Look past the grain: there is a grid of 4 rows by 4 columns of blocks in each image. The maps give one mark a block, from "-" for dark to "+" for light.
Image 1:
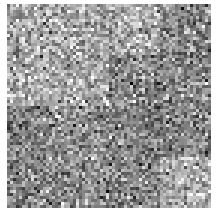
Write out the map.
+ + + -
+ + - -
- - - -
- - - +
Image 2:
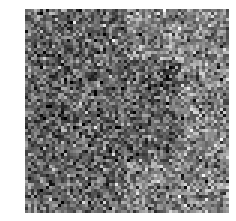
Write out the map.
- - + +
- - - +
- - - +
- - + +
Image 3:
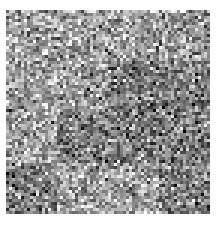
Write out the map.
+ + + +
+ + - -
+ - - -
- + + -
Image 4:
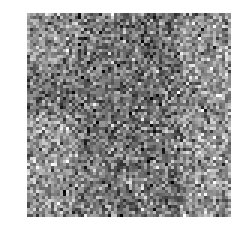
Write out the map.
+ - - +
- - - +
+ - - +
+ - - +
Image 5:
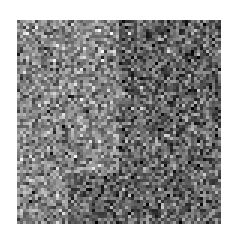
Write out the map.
+ + - -
+ + - -
+ + - -
+ - - -
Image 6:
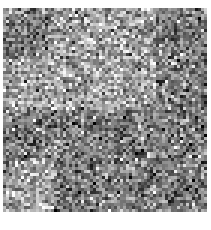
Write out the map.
- + + -
+ + + -
- - - -
+ - - -
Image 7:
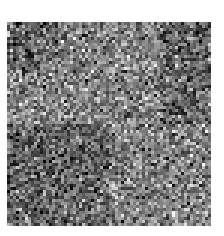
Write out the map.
- + + -
+ + + -
- - + +
- - + +
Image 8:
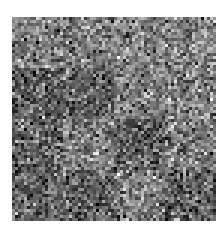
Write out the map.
+ + + +
- - + +
- + - +
- - + -
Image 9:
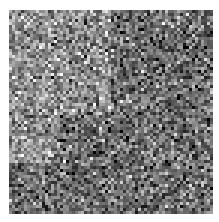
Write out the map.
+ + - -
+ + - -
+ - - -
- - - -
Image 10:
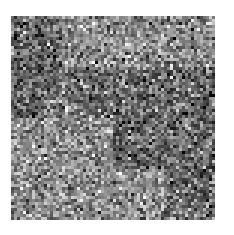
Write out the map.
- + + +
- - - -
+ + - -
+ + + -
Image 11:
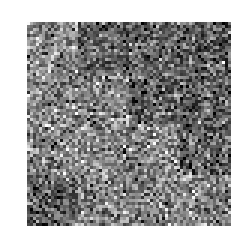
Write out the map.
+ - - -
+ + - -
+ + + -
- + + +
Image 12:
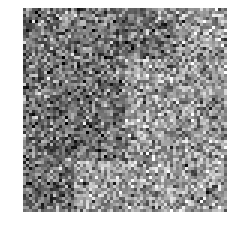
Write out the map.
- - - +
- - + +
- - + +
- + + +
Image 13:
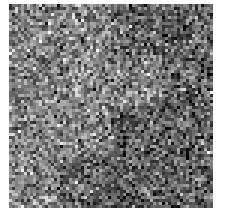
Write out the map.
+ + - -
+ + + -
+ + - -
+ - - -
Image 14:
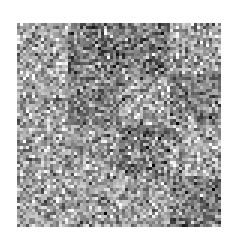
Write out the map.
+ - - +
+ - + -
+ + - +
+ + + -
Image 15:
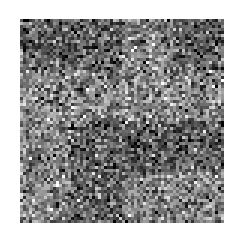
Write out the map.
- - + -
+ + + +
+ - - -
+ - + +
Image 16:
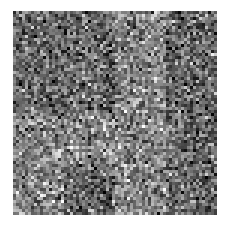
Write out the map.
- - + -
- - + -
+ + + -
+ - + -
